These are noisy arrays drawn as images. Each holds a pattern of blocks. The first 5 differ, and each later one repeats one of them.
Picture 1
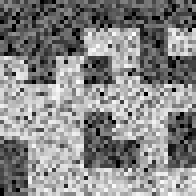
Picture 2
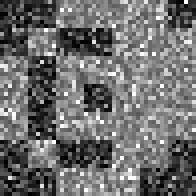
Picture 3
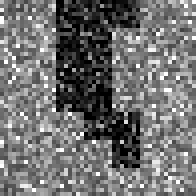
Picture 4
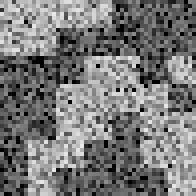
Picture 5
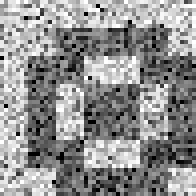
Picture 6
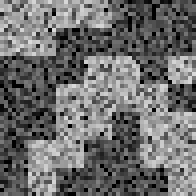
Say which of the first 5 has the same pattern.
4
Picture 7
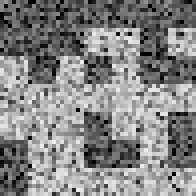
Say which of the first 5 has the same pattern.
1
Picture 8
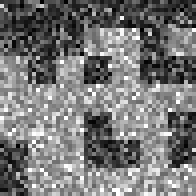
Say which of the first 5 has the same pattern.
1
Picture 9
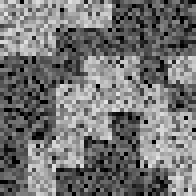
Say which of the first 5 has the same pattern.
4
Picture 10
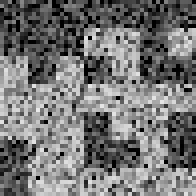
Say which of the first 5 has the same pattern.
1
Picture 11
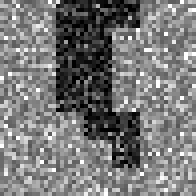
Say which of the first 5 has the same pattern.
3
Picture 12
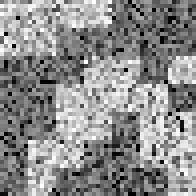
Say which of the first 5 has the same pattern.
4
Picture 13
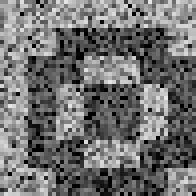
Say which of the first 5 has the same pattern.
5
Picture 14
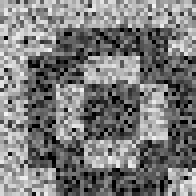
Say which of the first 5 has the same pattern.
5
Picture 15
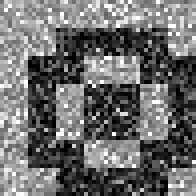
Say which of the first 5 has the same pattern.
5
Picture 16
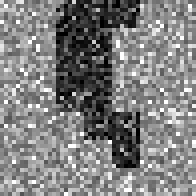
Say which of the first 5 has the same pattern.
3
